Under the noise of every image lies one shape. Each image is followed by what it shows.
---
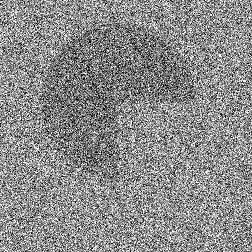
disc with a wedge cut out
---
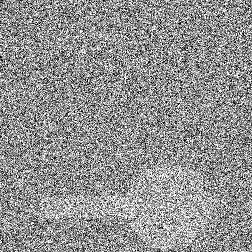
lollipop
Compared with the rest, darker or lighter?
lighter
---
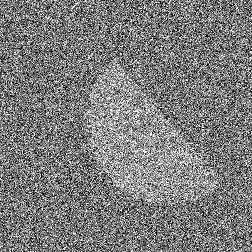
half disc
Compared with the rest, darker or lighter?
lighter
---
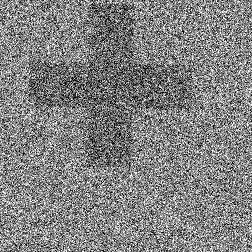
cross
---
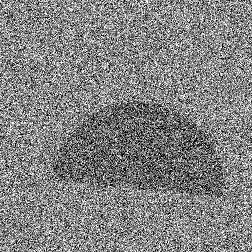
half disc
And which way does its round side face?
up
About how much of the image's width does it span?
two thirds
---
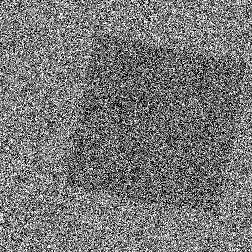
square
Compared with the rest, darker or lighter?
darker
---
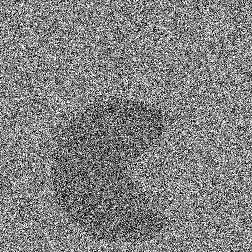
disc with a wedge cut out
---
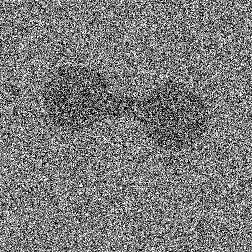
dumbbell
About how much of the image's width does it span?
two thirds
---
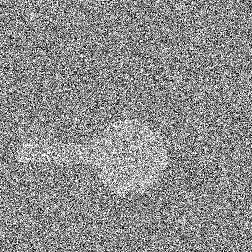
lollipop
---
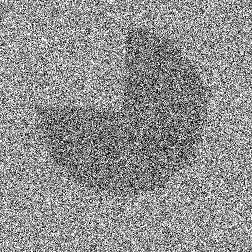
disc with a wedge cut out
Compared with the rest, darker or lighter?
darker
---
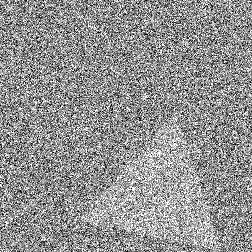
triangle
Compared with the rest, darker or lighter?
lighter
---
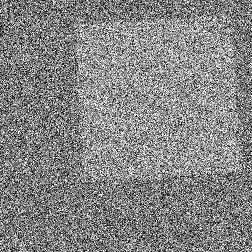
square
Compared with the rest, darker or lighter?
lighter
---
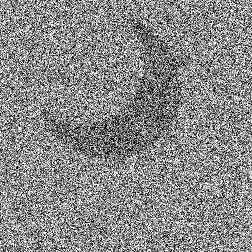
crescent
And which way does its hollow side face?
up and left
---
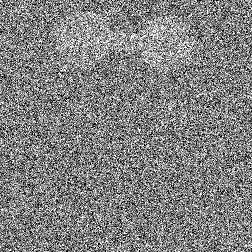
dumbbell
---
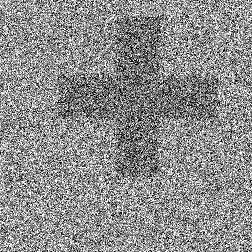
cross
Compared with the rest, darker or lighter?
darker
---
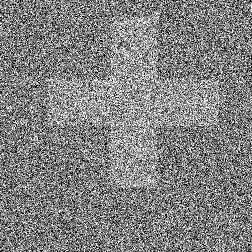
cross
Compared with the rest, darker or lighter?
lighter
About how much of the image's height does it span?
two thirds
